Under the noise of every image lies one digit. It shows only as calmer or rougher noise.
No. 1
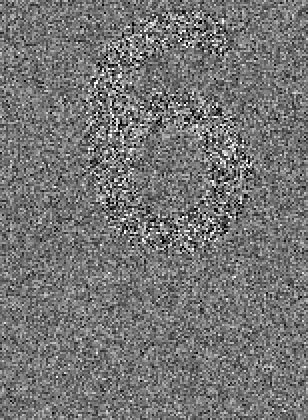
6
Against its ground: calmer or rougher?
rougher
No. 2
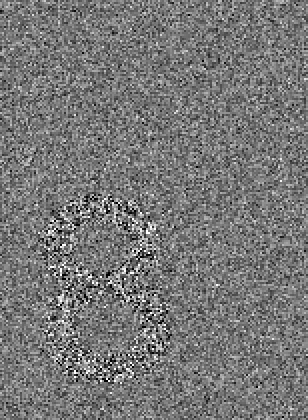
8
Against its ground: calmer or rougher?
rougher
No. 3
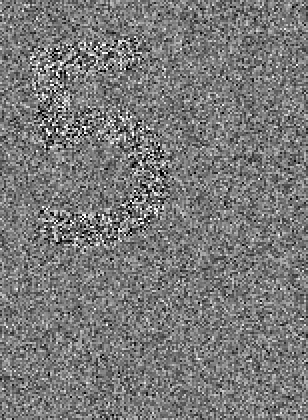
5
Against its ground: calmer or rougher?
rougher
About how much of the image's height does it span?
half
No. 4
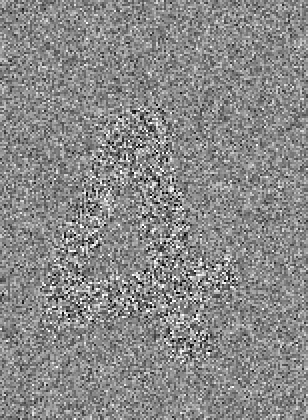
4
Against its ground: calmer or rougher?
rougher
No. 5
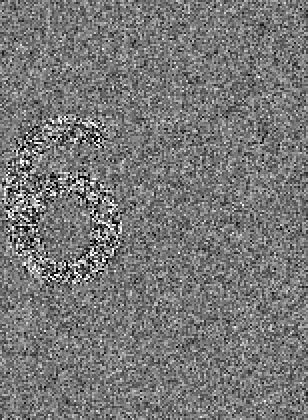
6
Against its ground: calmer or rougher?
rougher
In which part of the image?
middle left
